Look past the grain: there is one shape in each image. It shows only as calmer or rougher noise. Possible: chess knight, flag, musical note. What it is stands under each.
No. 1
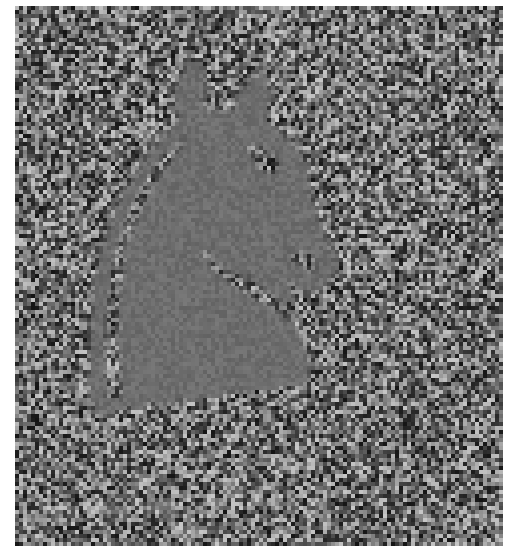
chess knight
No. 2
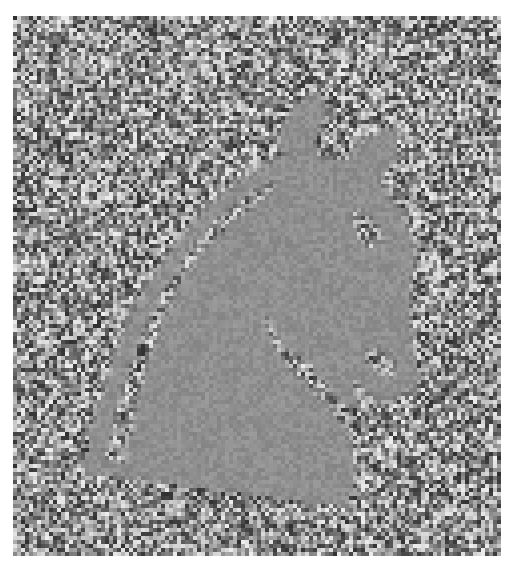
chess knight
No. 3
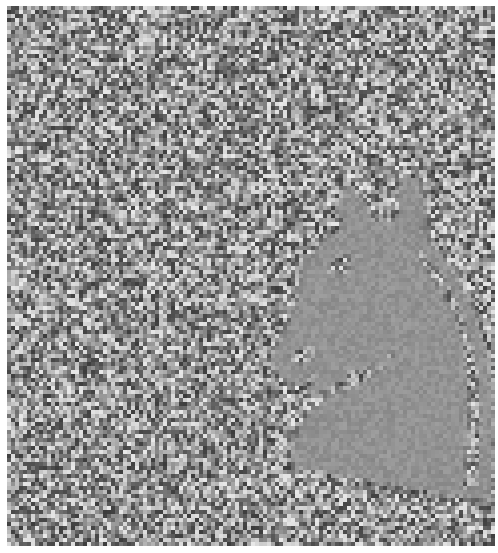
chess knight
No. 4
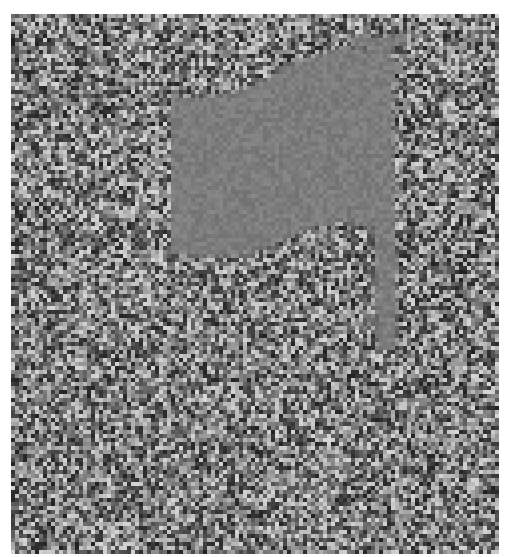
flag
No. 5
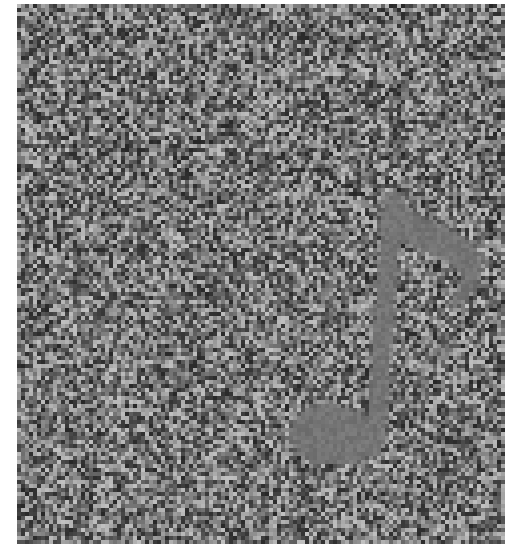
musical note
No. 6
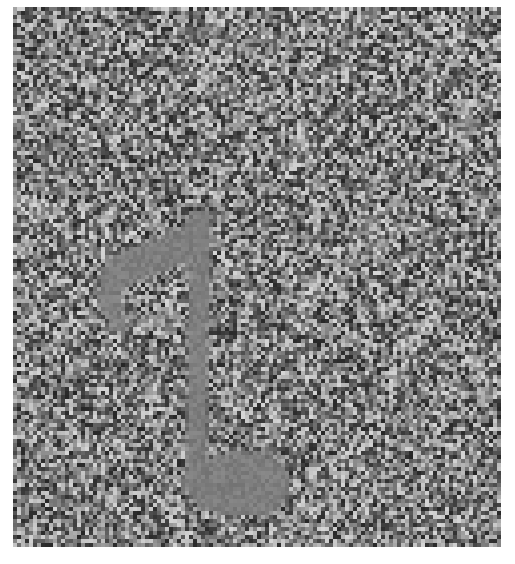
musical note
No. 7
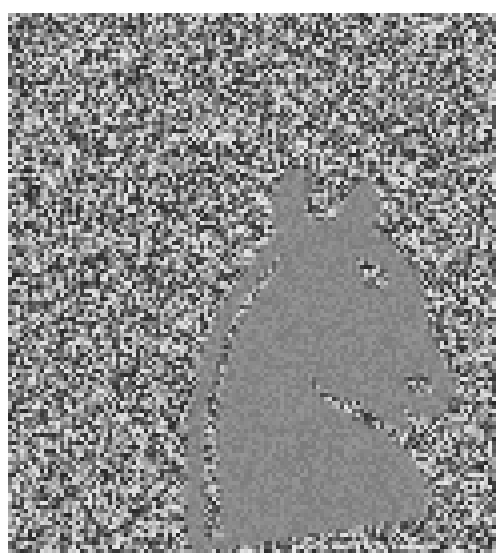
chess knight
